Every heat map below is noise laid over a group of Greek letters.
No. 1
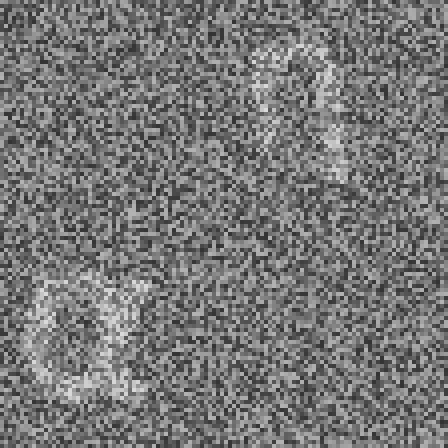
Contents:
top right: light eta; bottom left: light alpha
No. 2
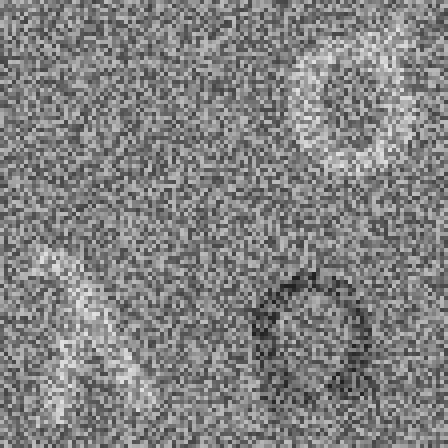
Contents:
top right: light sigma; bottom left: light lambda; bottom right: dark omega
